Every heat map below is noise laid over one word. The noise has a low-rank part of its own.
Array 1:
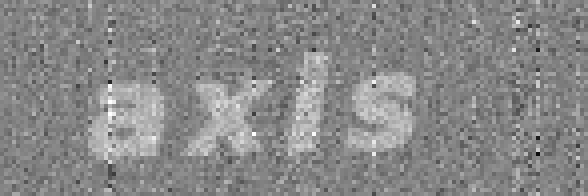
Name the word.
axis
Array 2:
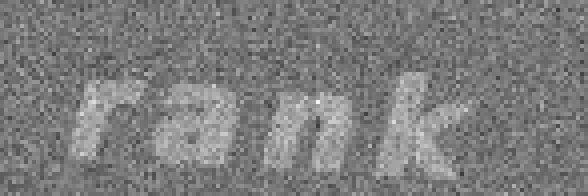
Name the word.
rank
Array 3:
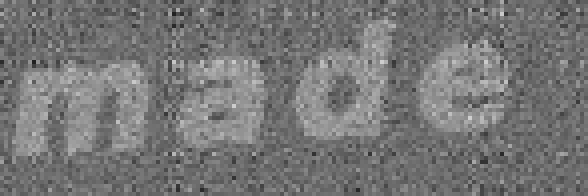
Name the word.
made
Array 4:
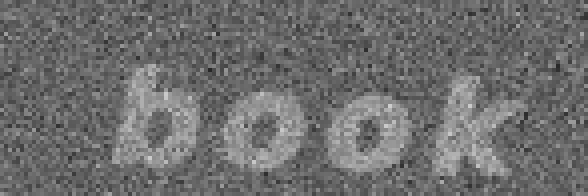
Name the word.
book
